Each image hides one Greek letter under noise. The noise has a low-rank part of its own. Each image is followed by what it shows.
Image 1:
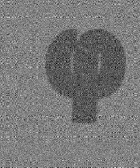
phi
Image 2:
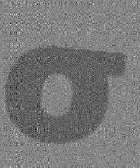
sigma
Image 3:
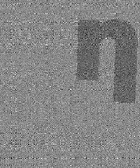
eta
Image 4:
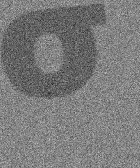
sigma
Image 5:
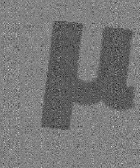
mu
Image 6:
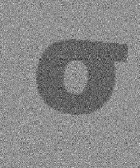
sigma
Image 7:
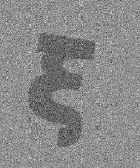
xi
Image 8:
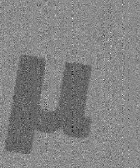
mu
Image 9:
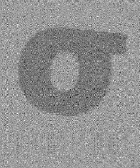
sigma
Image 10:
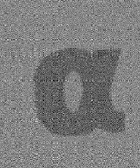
alpha
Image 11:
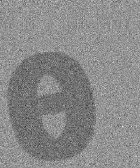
theta
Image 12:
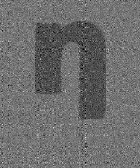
eta
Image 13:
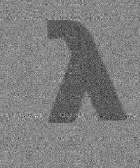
lambda
